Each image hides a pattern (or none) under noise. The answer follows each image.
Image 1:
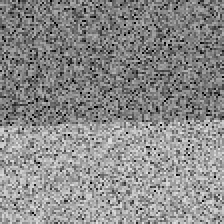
a sharp edge
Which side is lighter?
bottom
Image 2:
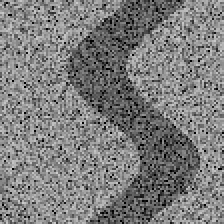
a wavy band
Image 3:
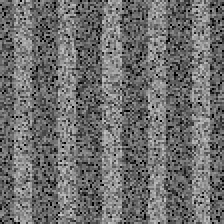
vertical stripes
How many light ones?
5
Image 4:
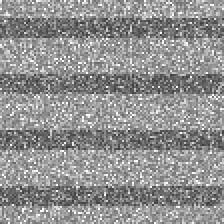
horizontal stripes
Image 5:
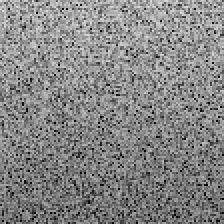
a smooth slope
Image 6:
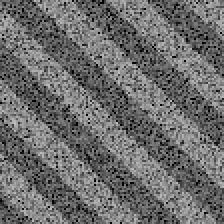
diagonal stripes
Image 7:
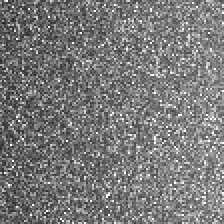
a smooth slope
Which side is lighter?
right
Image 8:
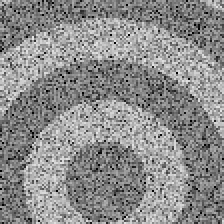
rings round one point
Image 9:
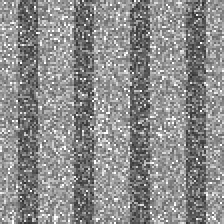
vertical stripes
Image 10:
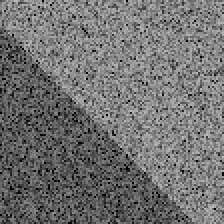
a sharp edge
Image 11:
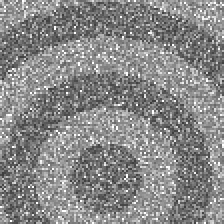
rings round one point
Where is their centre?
bottom middle
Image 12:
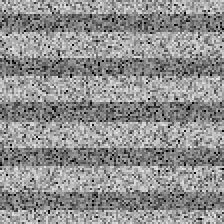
horizontal stripes
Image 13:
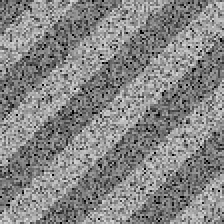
diagonal stripes
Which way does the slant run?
bottom left to top right
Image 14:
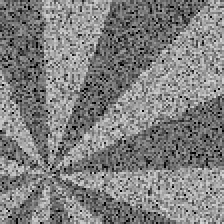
spokes from one point
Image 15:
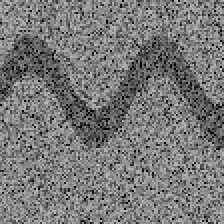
a wavy band
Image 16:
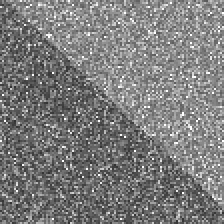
a sharp edge
